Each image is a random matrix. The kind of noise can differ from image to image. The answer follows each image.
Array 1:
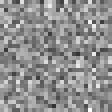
low rank plus noise
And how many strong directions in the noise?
five to eight
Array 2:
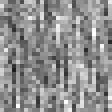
streaked along the columns
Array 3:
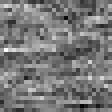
streaked along the rows
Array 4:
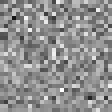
low rank plus noise
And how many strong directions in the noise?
three or four
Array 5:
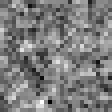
blotchy
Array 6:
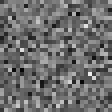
independent entries
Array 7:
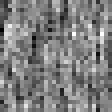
streaked along the columns
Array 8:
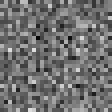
low rank plus noise
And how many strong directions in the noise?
one
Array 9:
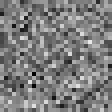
independent entries
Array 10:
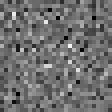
heavy tails
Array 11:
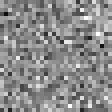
independent entries
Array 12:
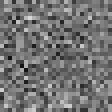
low rank plus noise
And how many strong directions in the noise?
three or four
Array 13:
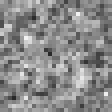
blotchy
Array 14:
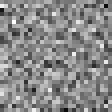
low rank plus noise
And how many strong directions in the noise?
five to eight
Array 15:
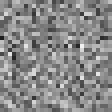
low rank plus noise
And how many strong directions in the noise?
three or four
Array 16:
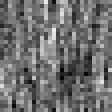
streaked along the columns
